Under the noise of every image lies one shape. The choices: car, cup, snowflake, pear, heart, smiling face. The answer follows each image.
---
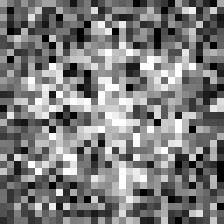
snowflake
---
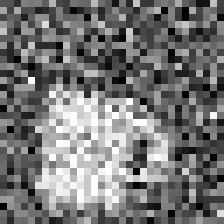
cup
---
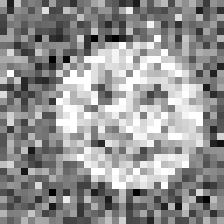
smiling face
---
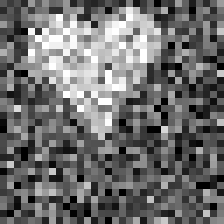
heart
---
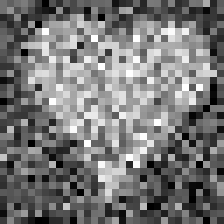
heart
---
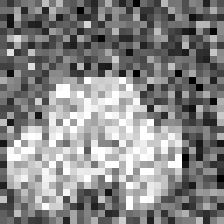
car
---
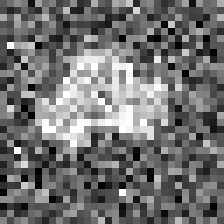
car
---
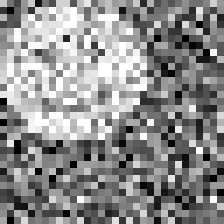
smiling face
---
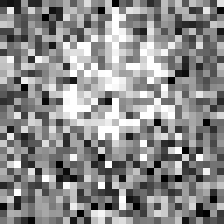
snowflake
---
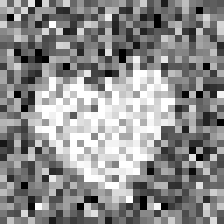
heart
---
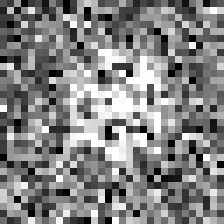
snowflake
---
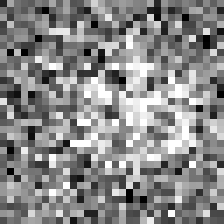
snowflake
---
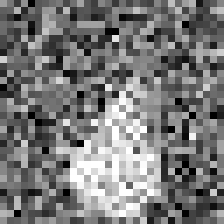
pear
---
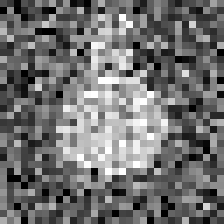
pear
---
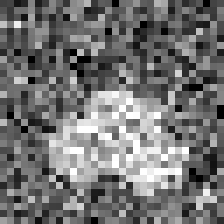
car
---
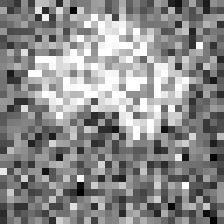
car
